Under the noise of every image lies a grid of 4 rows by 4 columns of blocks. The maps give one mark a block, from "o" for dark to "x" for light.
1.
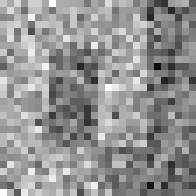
x x x o
x o x o
x o x o
x x o o
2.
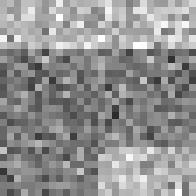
x x x x
o o o o
o o o o
o o x x
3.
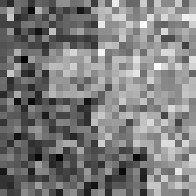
o o x x
o x x x
o o x x
o o o x
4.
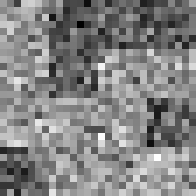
x o o o
x o x x
x x x o
o x x x
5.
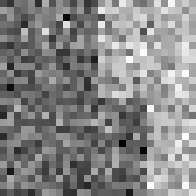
o o x x
o o x x
o o o x
o o o x
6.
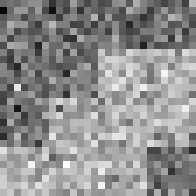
o o o o
o o x x
o x x x
x x x o
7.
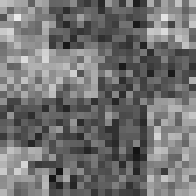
x o o x
x x o o
o o o x
x o o x
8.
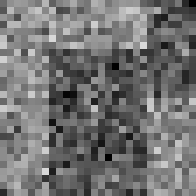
x x x o
x o o o
x o o x
x o o x
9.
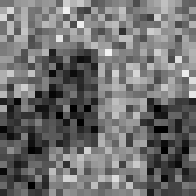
x x x x
x o x x
o o x o
o x x o
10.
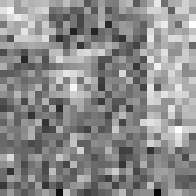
x o o x
o x o x
o o o x
o o o o
